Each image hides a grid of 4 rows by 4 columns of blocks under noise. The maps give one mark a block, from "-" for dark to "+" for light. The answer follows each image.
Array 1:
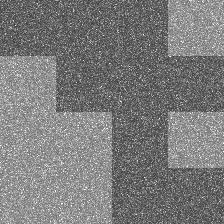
---+
+---
++-+
++--
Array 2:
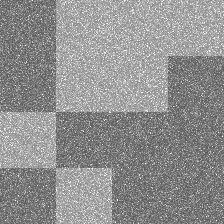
-+++
-++-
+---
-+--
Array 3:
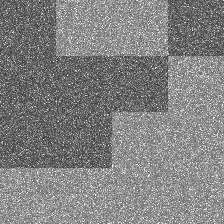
-++-
---+
--++
++++
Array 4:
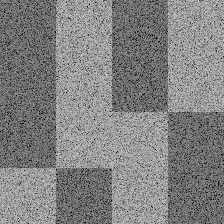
-+-+
-+-+
-++-
+-+-
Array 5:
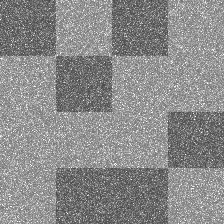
-+-+
+-++
+++-
+--+
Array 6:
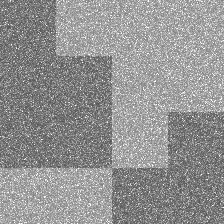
-+++
--++
--+-
++--
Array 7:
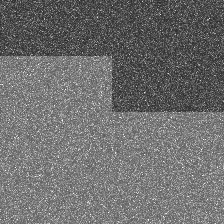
----
++--
++++
++++
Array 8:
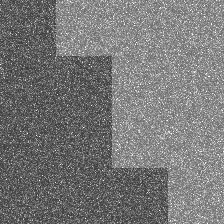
-+++
--++
--++
---+
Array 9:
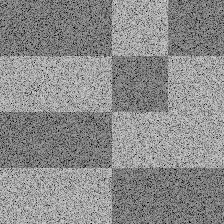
--+-
++-+
--++
++--
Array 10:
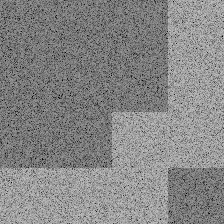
---+
---+
--++
+++-
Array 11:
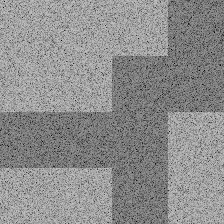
+++-
++--
---+
++-+
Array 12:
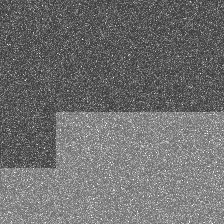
----
----
-+++
++++
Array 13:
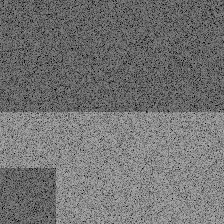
----
----
++++
-+++
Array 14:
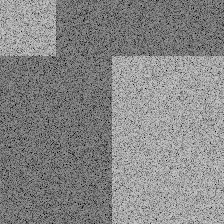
+---
--++
--++
--++
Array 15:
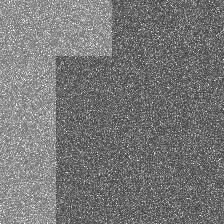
++--
+---
+---
+---
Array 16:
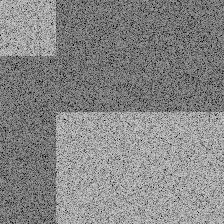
+---
----
-+++
-+++
